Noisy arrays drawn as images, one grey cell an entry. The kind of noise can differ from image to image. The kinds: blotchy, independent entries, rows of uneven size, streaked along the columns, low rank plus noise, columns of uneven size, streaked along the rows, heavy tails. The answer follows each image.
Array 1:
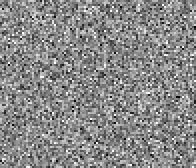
independent entries
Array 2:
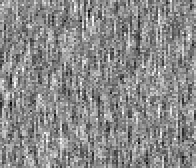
streaked along the columns
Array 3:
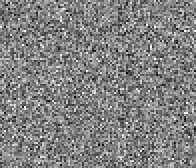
low rank plus noise
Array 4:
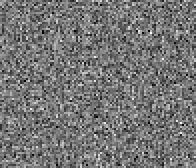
low rank plus noise
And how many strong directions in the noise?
three or four
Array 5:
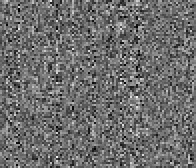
columns of uneven size
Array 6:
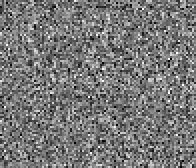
low rank plus noise
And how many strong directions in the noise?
two
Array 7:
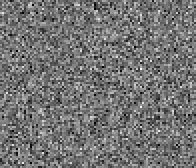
low rank plus noise
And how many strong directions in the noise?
three or four
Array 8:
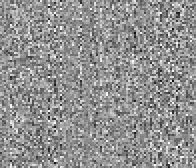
columns of uneven size
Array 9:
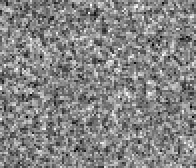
blotchy
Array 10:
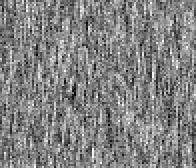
streaked along the columns
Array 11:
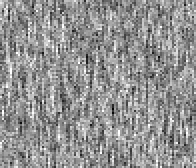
streaked along the columns
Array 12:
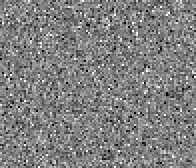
heavy tails
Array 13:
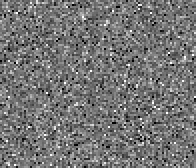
heavy tails
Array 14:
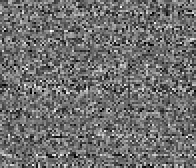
rows of uneven size
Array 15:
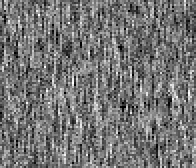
streaked along the columns
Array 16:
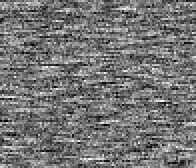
streaked along the rows
